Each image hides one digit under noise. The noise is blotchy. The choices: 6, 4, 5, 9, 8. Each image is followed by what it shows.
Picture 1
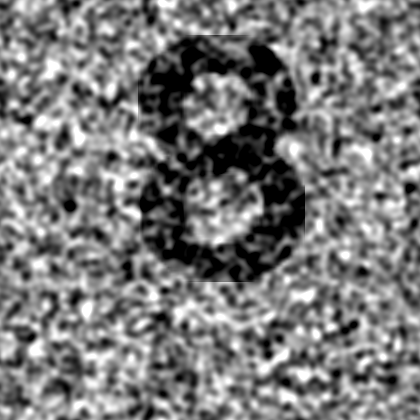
8
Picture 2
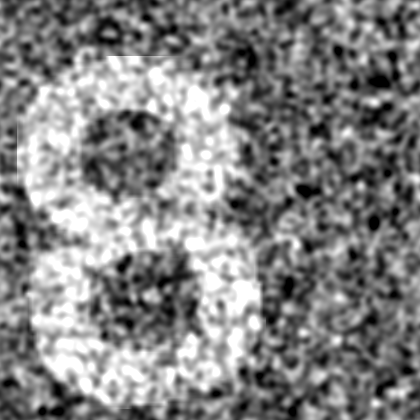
8
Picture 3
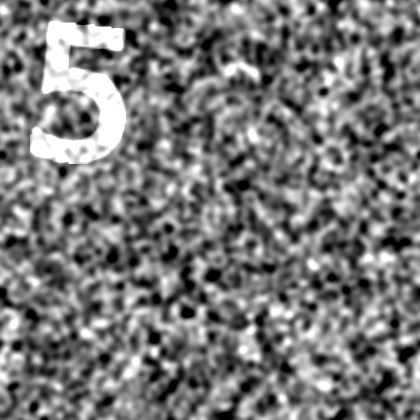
5
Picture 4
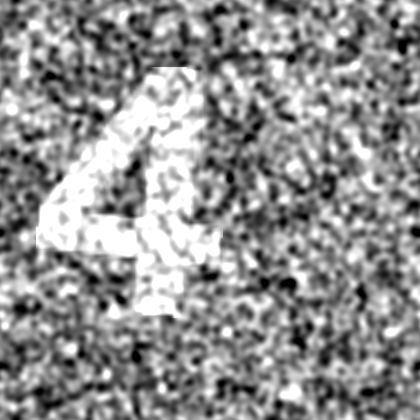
4
